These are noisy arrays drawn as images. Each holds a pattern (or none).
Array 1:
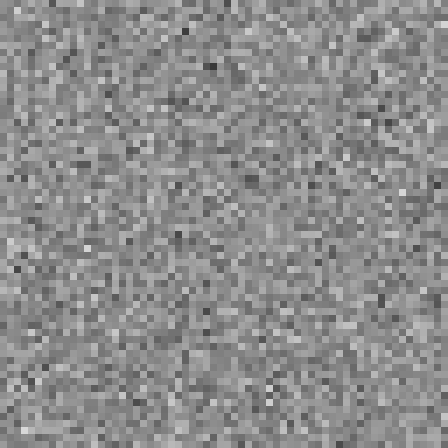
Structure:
only noise
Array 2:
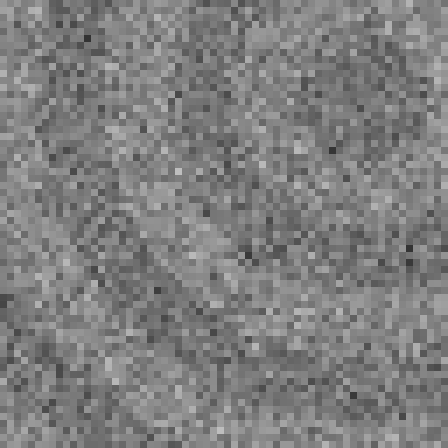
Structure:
rings round one point
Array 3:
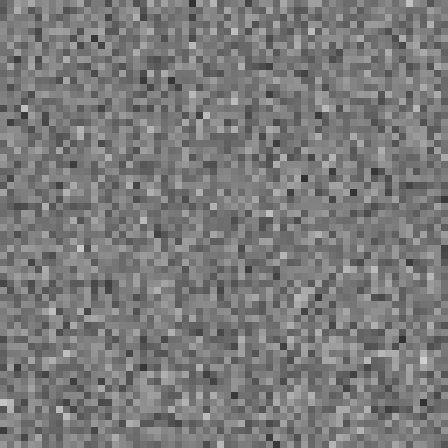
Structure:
only noise
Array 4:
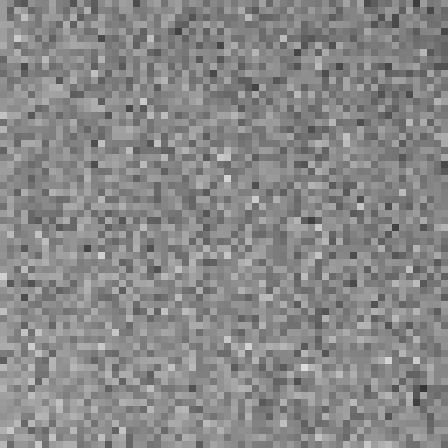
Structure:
a smooth slope
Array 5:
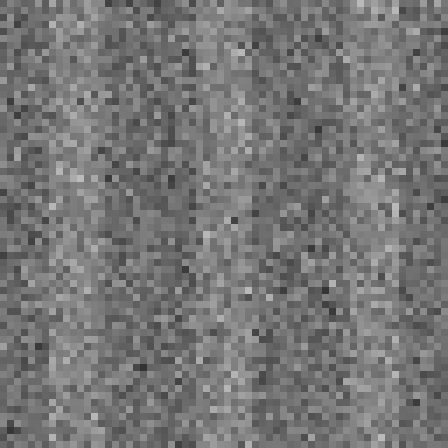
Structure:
vertical stripes
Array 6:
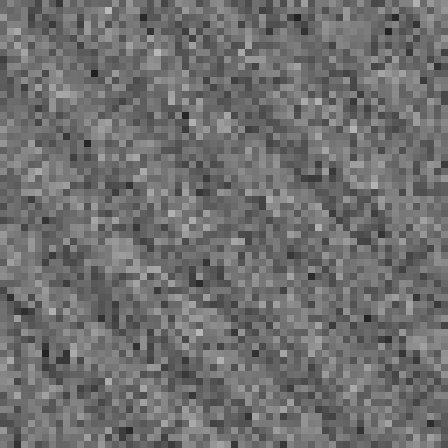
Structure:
diagonal stripes
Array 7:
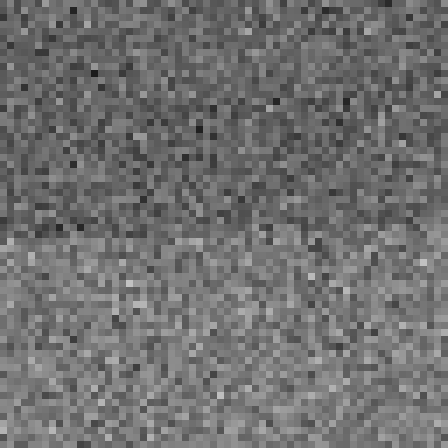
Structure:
a sharp edge
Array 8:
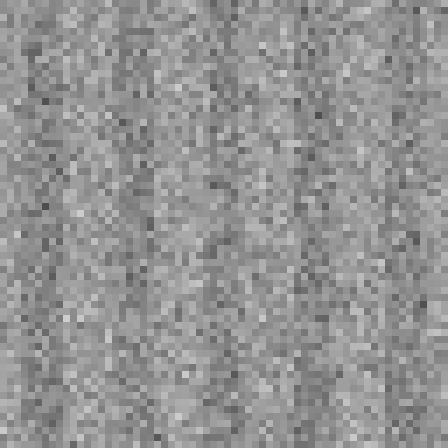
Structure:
vertical stripes
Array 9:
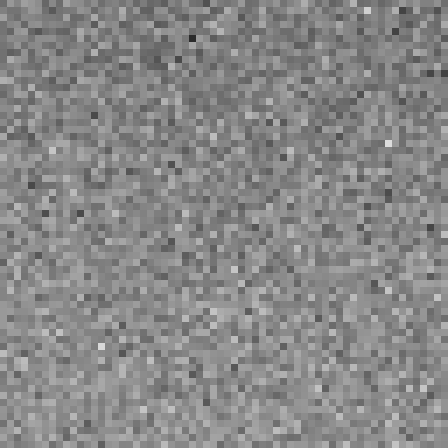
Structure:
a smooth slope
